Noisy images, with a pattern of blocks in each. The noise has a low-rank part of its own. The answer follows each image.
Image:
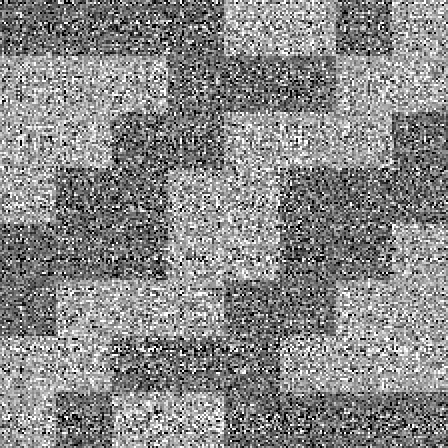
the same after a half turn
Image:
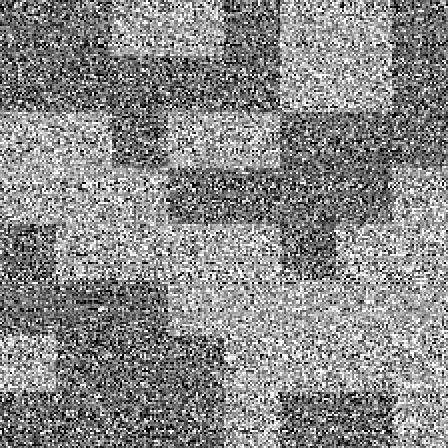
no symmetry
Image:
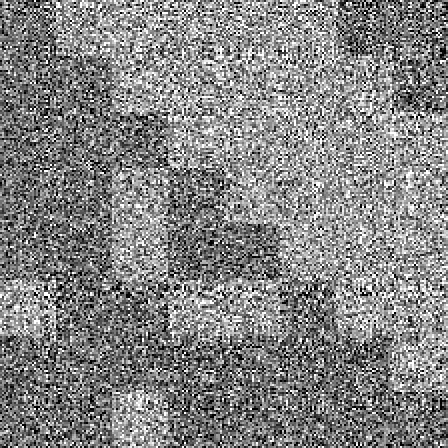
mirrored about the diagonal from the bottom left
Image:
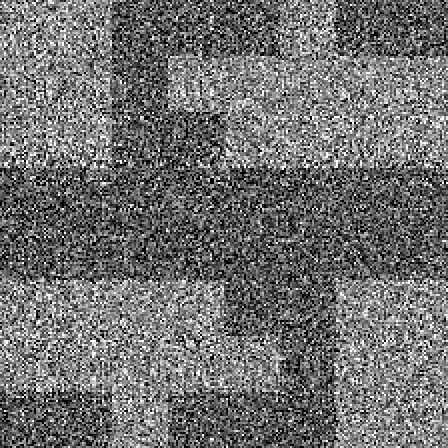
the same after a half turn
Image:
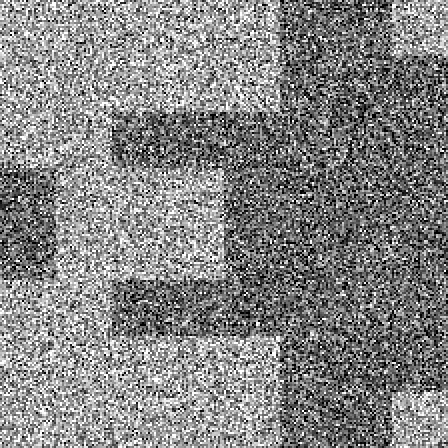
top and bottom mirror each other
